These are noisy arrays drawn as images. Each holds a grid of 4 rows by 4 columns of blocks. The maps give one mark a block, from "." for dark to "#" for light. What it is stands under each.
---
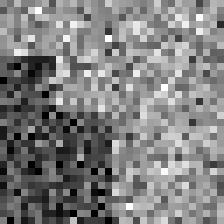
# # # #
. # # #
. . # #
. . # #
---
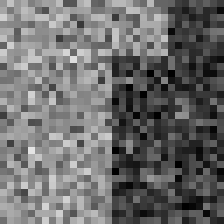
# # # .
# # . .
# # . .
# # . .
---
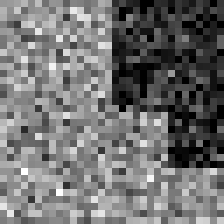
# # . .
# # . .
# # # .
# # # #
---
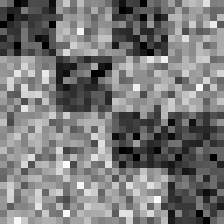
. # . #
# . # #
# # . .
# # # .
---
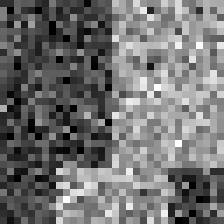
. . # #
. . # #
. . # #
. # # .
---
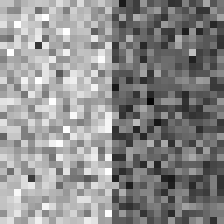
# # . .
# # . .
# # . .
# # . .
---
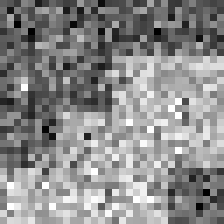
. . . .
. . # #
. # # #
# # # .
